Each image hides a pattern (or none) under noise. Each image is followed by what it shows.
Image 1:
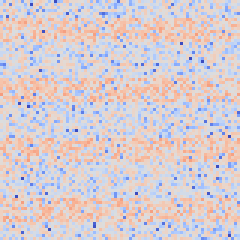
horizontal stripes
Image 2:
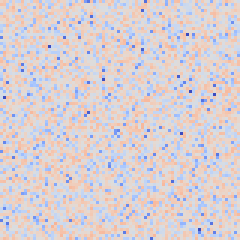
only noise
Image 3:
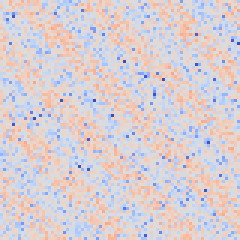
diagonal stripes
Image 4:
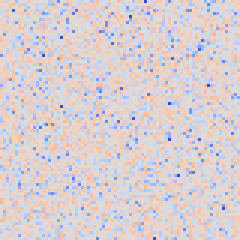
only noise
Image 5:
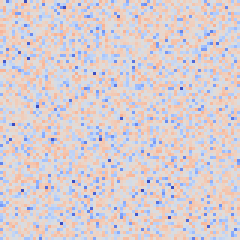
only noise
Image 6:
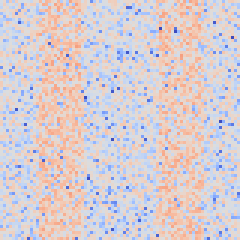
vertical stripes
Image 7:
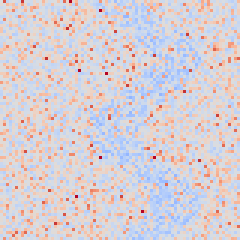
a wavy band
